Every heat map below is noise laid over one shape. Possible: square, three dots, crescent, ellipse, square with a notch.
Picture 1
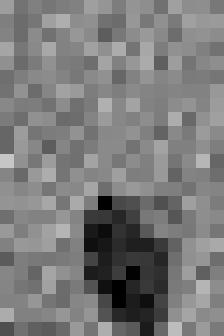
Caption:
dark ellipse, bottom middle
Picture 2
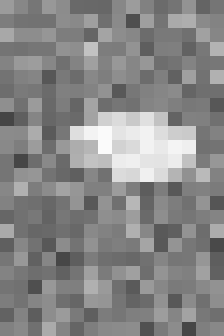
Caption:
light ellipse
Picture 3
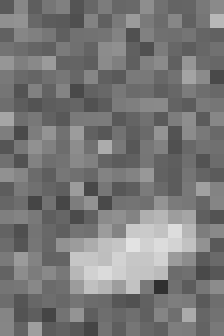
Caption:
light ellipse
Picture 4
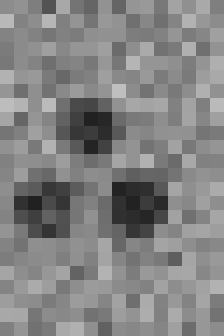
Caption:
dark three dots
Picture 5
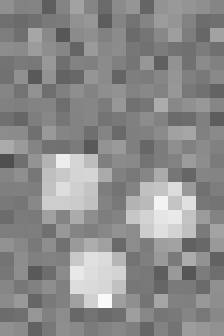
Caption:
light three dots
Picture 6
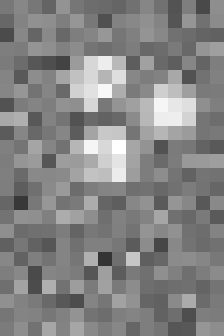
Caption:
light three dots
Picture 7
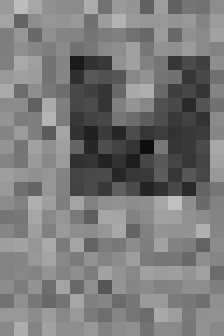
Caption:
dark square with a notch
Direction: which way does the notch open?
up
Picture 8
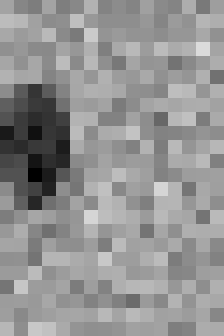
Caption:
dark ellipse, middle left
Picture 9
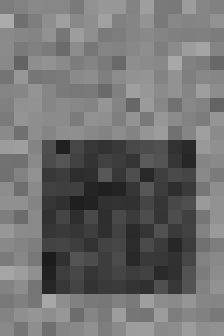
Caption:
dark square
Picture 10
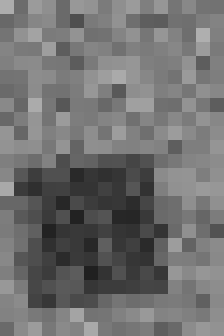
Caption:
dark square
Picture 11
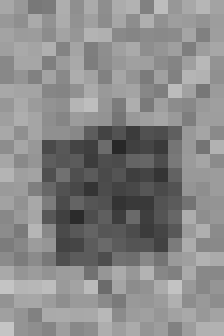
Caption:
dark square
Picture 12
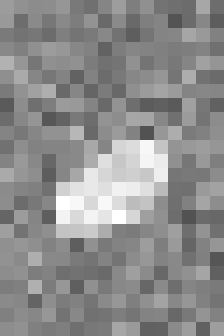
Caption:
light ellipse
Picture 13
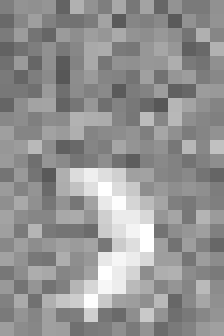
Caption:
light crescent
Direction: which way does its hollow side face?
left
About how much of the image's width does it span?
half
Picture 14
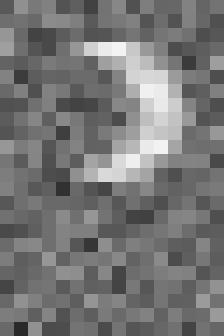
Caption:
light crescent
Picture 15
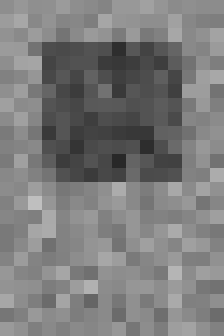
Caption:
dark square
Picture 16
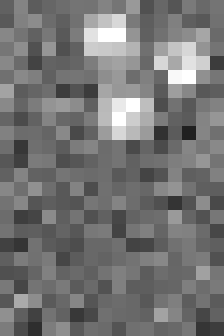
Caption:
light three dots
